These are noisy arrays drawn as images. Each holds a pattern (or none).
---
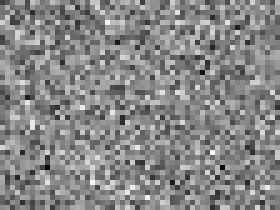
only noise
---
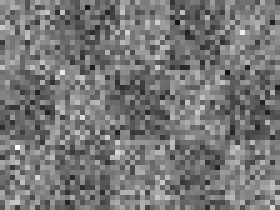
a checkerboard
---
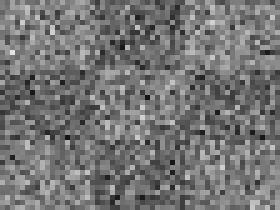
a checkerboard
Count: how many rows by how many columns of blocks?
3 by 3
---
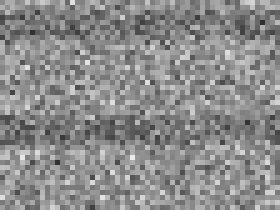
bands of rows
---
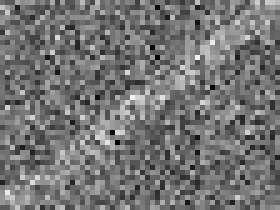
a diagonal band
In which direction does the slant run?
bottom left to top right
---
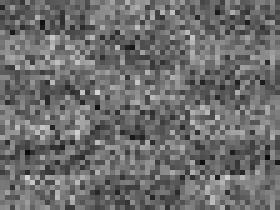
a checkerboard
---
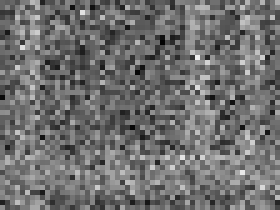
bands of rows crossing bands of columns
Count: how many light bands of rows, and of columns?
1 and 3
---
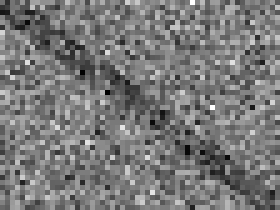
a diagonal band
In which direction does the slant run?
top left to bottom right
